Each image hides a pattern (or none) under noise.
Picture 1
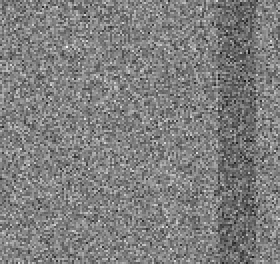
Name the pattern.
one band of columns
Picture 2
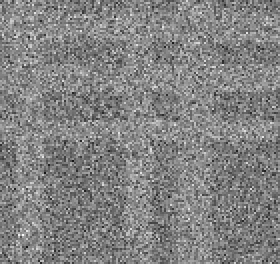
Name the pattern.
bands of rows crossing bands of columns
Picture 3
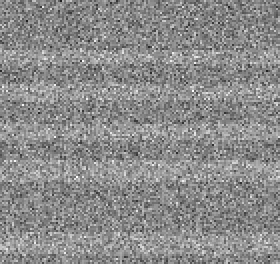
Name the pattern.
bands of rows
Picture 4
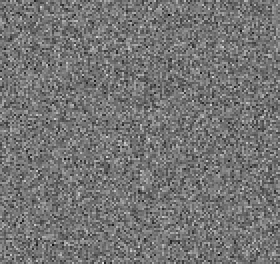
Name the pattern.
only noise
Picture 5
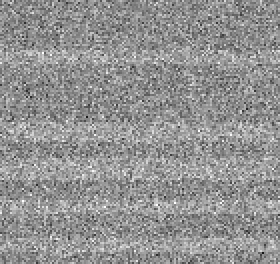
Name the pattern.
bands of rows
